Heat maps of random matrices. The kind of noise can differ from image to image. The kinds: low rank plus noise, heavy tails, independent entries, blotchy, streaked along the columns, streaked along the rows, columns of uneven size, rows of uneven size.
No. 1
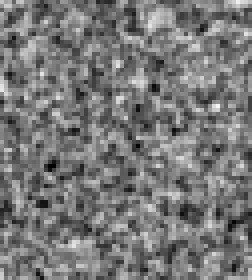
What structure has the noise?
blotchy
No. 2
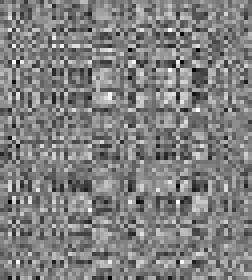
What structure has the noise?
low rank plus noise
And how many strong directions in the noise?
one
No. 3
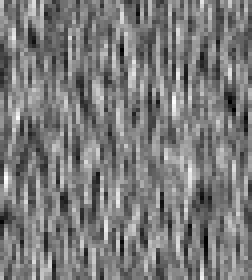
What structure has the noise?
streaked along the columns
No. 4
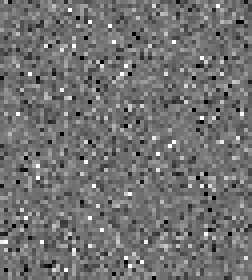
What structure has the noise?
heavy tails
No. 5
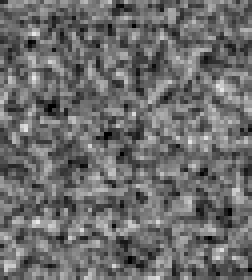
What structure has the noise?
blotchy
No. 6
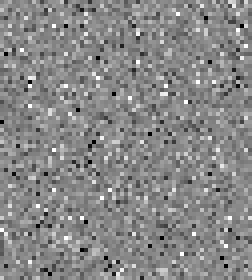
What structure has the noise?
heavy tails
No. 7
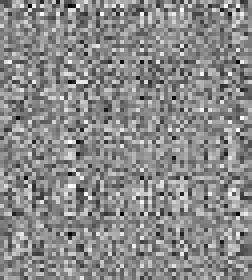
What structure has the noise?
low rank plus noise
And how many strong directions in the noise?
three or four
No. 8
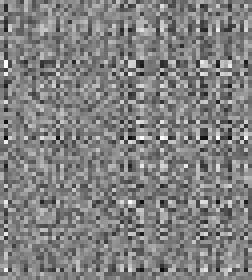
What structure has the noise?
low rank plus noise
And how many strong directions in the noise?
one
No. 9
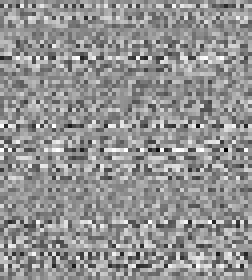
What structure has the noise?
rows of uneven size
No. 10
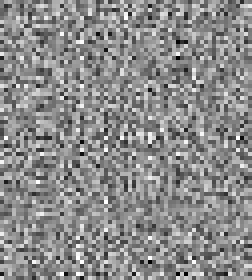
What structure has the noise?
low rank plus noise
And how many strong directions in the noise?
five to eight
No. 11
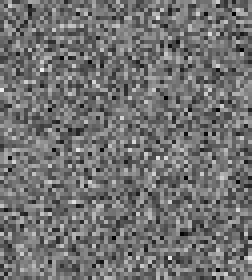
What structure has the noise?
independent entries
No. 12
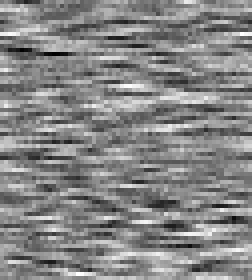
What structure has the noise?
streaked along the rows
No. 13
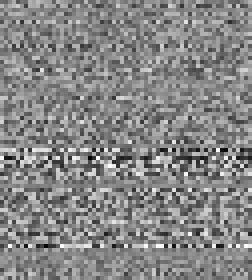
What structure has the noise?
rows of uneven size
